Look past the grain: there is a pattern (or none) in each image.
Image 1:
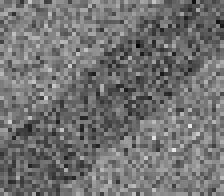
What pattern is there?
a diagonal band
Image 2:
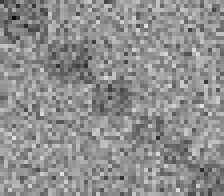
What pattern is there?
blocks along the diagonal
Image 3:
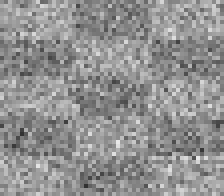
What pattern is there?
a checkerboard
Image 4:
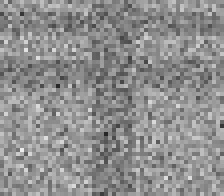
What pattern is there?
bands of rows crossing bands of columns
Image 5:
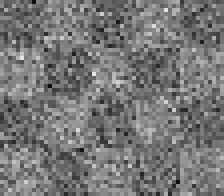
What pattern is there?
a checkerboard
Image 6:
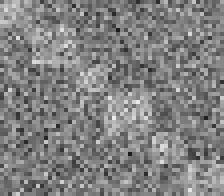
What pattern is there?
blocks along the diagonal
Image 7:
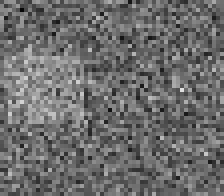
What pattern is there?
one block
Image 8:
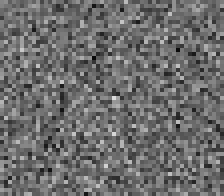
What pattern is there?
only noise
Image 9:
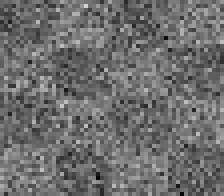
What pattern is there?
a checkerboard
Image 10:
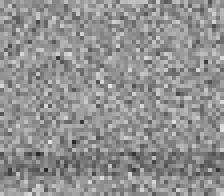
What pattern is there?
one band of rows
